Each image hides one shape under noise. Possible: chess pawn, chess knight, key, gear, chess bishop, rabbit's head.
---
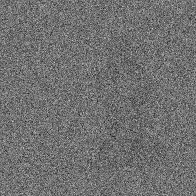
dark chess bishop
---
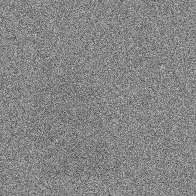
dark chess knight
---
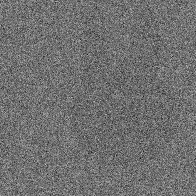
dark rabbit's head
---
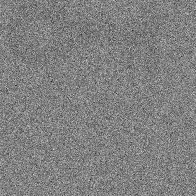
dark key
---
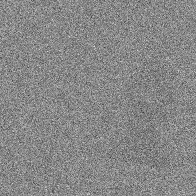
dark chess bishop
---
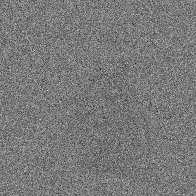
dark chess knight
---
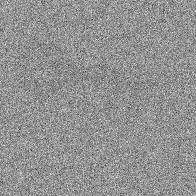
dark key
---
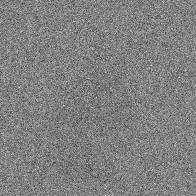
dark chess knight
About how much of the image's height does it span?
two thirds
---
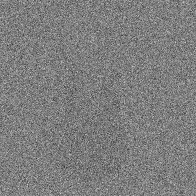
dark rabbit's head
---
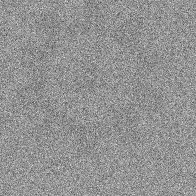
dark gear
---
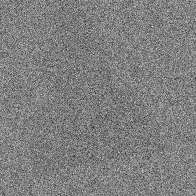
dark chess pawn
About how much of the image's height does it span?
nearly all
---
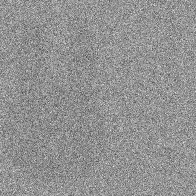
dark rabbit's head
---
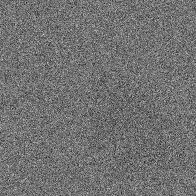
dark chess knight
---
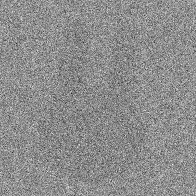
dark rabbit's head
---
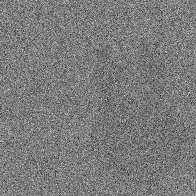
dark rabbit's head
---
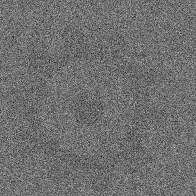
dark gear
